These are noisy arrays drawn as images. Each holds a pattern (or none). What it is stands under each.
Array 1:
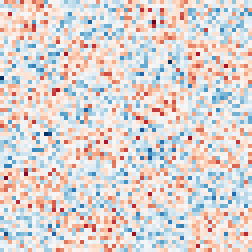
a checkerboard
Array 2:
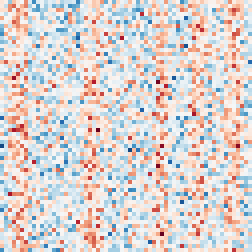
bands of columns
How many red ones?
5
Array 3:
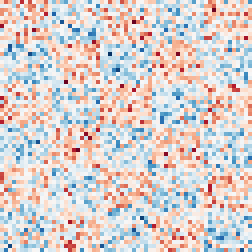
a checkerboard
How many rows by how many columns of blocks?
6 by 5
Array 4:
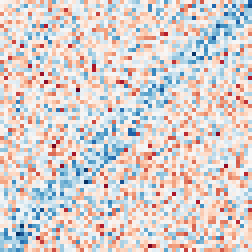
a diagonal band
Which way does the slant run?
bottom left to top right
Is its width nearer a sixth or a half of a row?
a sixth
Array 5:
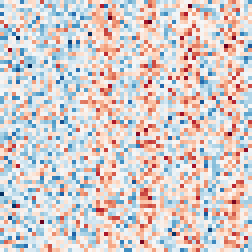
bands of columns
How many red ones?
4
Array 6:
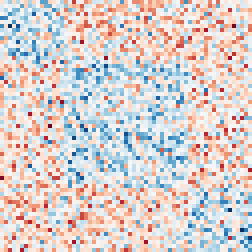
blocks along the diagonal
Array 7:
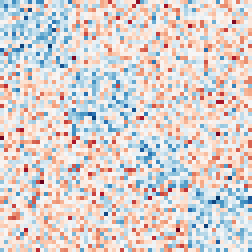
blocks along the diagonal
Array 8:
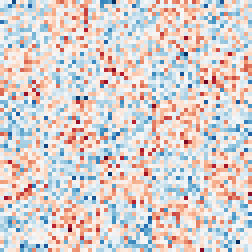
a checkerboard
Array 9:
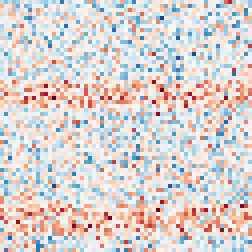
bands of rows
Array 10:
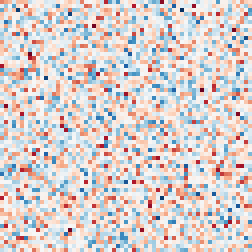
only noise
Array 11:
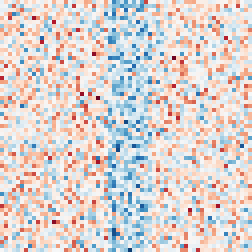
one band of columns
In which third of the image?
middle
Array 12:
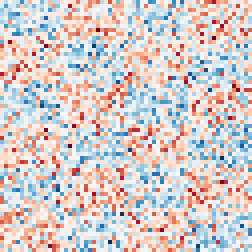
a checkerboard
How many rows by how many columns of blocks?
6 by 4
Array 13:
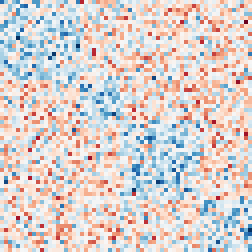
blocks along the diagonal
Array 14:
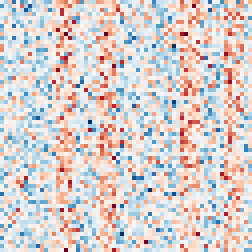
bands of columns
